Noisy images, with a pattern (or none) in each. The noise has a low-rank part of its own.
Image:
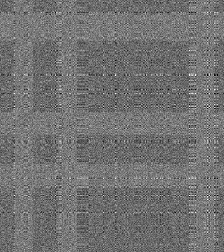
bands of rows crossing bands of columns
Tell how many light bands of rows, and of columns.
3 and 3
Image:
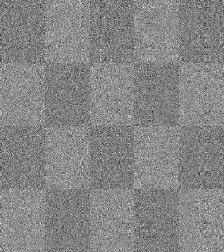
a checkerboard
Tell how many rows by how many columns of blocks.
4 by 5
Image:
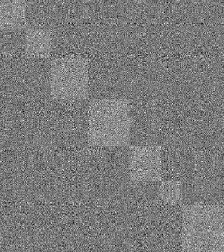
blocks along the diagonal
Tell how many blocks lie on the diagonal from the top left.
7
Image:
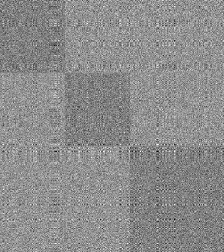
blocks along the diagonal
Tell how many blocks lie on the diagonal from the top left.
3
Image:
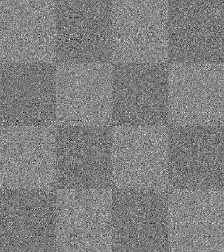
a checkerboard
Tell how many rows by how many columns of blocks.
4 by 4
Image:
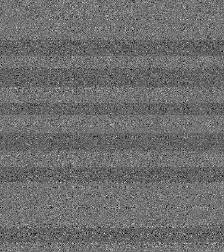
bands of rows
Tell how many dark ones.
6
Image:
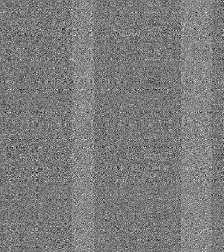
bands of columns
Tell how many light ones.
2
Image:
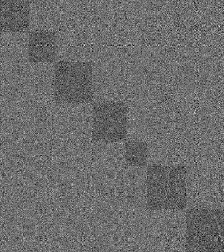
blocks along the diagonal
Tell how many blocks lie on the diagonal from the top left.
7
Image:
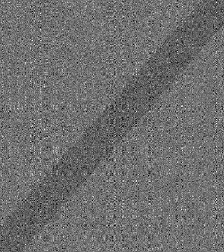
a diagonal band
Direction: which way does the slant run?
bottom left to top right
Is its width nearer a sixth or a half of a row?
a sixth
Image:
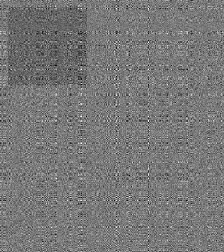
one block
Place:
top left
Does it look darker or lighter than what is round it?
darker
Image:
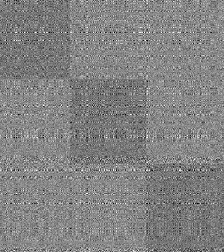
blocks along the diagonal
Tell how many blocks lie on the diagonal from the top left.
3
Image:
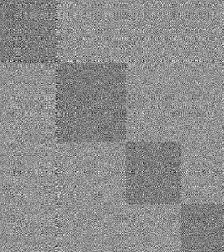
blocks along the diagonal
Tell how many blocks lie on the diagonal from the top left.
4
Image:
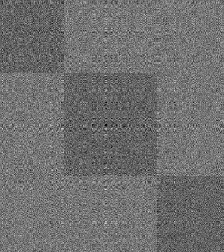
blocks along the diagonal
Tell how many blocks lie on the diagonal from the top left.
3
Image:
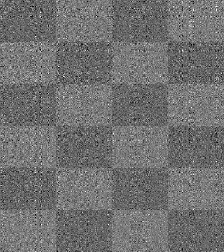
a checkerboard
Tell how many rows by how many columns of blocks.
6 by 4
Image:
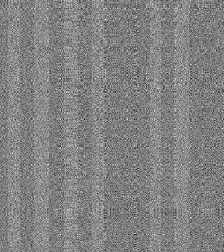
bands of columns
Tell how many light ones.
6
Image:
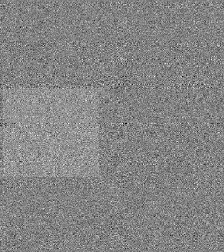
one block
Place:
middle left
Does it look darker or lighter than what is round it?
lighter
